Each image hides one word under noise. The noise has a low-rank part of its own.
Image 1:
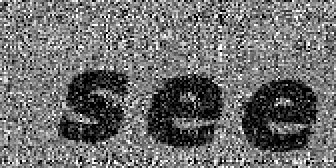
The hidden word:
see
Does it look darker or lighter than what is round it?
darker
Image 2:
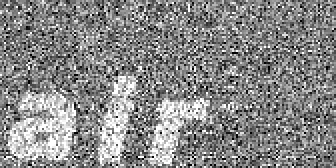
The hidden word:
air
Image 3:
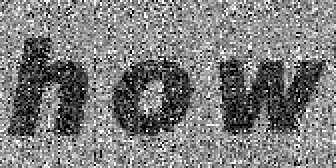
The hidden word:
how
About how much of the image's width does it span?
nearly all
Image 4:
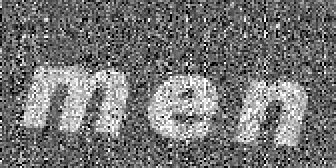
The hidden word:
men
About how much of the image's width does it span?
nearly all
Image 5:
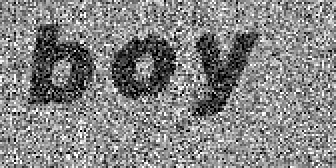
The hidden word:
boy
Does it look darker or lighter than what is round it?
darker
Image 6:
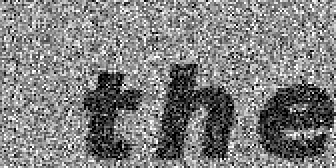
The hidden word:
the
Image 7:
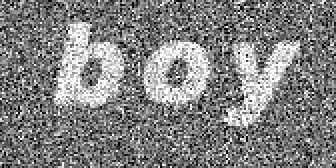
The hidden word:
boy
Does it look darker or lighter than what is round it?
lighter
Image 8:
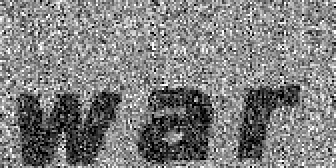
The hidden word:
war
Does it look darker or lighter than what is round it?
darker
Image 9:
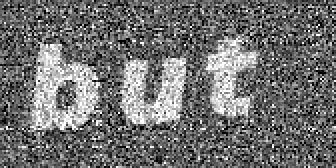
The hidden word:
but
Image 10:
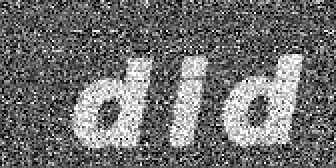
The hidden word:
did
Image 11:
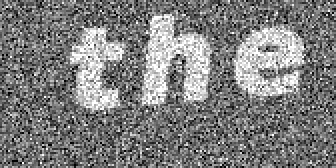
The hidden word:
the
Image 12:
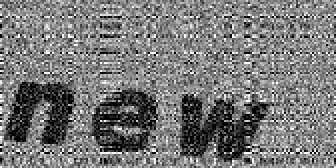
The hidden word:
new
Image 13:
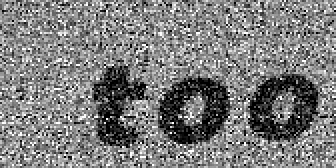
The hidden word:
too
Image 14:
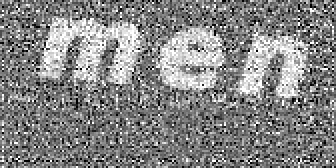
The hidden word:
men
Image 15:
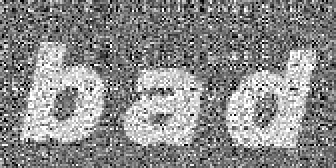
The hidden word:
bad
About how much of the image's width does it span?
nearly all
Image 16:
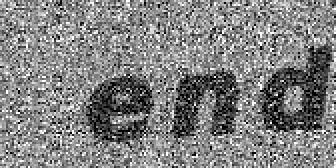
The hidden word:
end
